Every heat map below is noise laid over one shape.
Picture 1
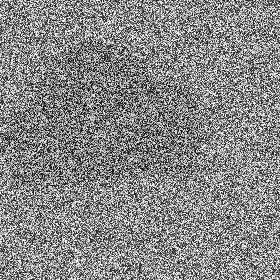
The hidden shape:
cloud
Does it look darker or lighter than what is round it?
darker
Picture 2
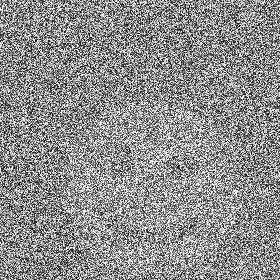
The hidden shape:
smiling face
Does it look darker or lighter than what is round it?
lighter
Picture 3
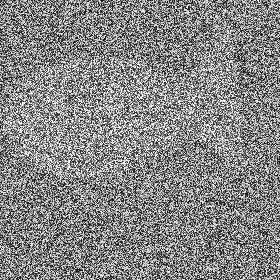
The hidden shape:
fish
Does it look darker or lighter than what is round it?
lighter
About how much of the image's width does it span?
nearly all
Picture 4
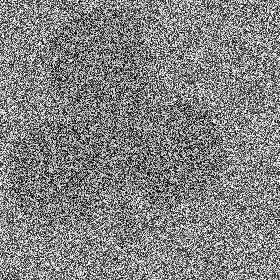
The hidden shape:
club
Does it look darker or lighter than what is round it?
darker
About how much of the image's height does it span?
nearly all
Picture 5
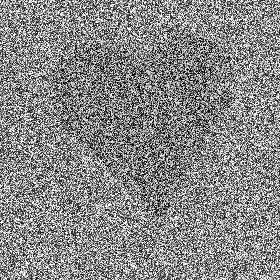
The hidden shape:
heart
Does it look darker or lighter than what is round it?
darker
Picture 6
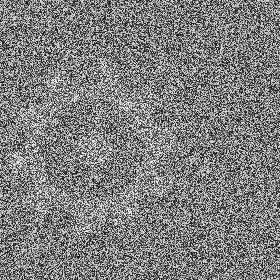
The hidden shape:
gear
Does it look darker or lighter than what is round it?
lighter
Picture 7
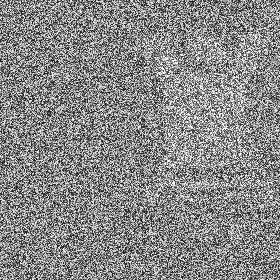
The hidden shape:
chess rook
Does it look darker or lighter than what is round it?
lighter
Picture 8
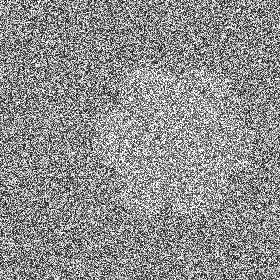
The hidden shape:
flower
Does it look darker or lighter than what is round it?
lighter
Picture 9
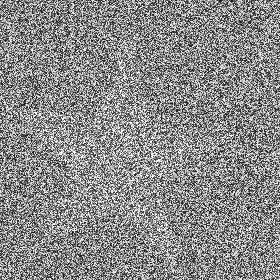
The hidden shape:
star
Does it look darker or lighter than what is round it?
lighter
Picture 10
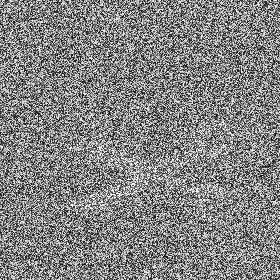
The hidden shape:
pair of scissors
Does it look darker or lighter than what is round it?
lighter
